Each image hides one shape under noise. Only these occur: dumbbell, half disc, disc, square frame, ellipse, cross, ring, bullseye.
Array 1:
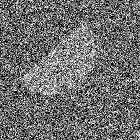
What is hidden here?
light half disc
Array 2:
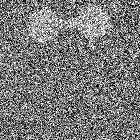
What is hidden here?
light dumbbell
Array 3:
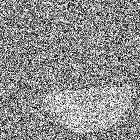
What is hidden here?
light half disc
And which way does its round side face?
down
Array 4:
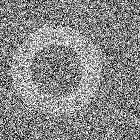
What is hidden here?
light ring
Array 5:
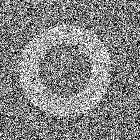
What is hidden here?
light ring
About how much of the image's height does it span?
two thirds
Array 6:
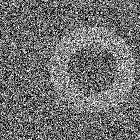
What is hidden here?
light ring
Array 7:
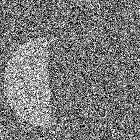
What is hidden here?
light half disc
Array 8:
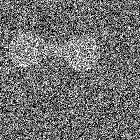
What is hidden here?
light dumbbell
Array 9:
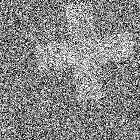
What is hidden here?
light cross
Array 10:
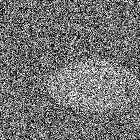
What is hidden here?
light ellipse
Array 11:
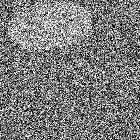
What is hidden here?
light ellipse
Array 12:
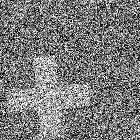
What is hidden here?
light cross
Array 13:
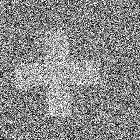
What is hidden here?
light cross
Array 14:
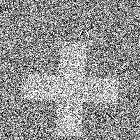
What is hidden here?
light cross
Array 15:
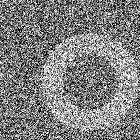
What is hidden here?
light ring
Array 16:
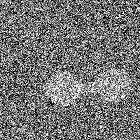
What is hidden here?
light dumbbell
